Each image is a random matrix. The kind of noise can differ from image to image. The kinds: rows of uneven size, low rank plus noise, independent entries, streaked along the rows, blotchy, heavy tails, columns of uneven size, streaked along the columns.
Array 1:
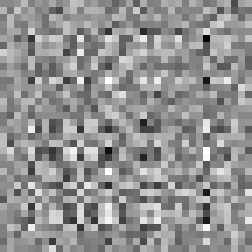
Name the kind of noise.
low rank plus noise
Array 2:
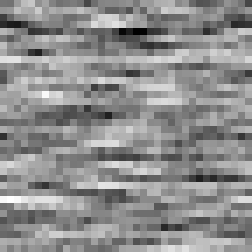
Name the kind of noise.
streaked along the rows
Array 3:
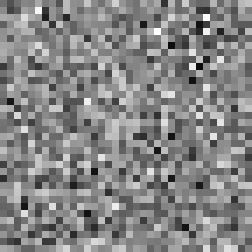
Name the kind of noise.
independent entries
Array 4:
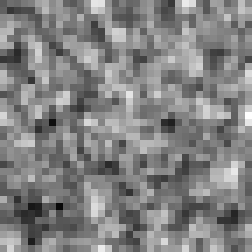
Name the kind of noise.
blotchy
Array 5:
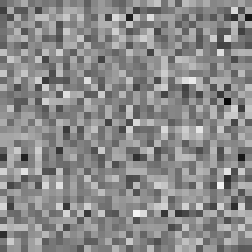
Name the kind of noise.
low rank plus noise
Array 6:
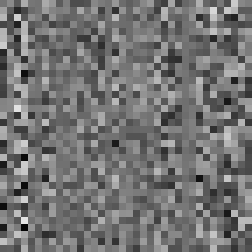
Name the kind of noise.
columns of uneven size
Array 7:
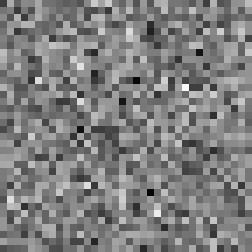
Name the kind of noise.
independent entries
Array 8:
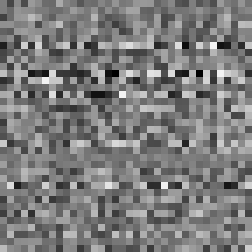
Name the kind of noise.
rows of uneven size
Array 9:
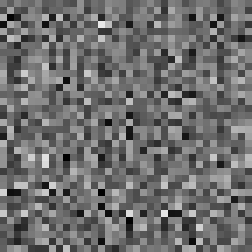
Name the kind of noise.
low rank plus noise
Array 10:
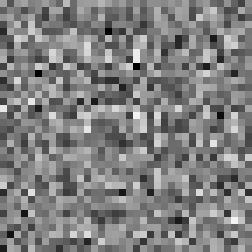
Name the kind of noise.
low rank plus noise
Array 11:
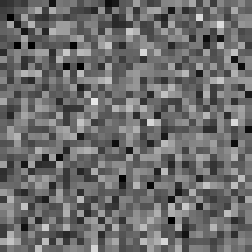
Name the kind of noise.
independent entries
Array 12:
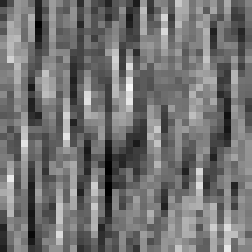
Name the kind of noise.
streaked along the columns
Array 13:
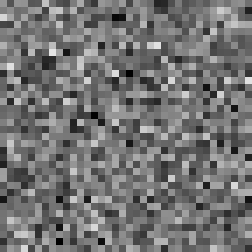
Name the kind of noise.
independent entries
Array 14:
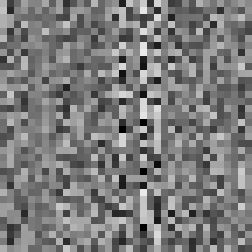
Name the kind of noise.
columns of uneven size
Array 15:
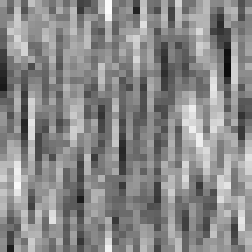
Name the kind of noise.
streaked along the columns
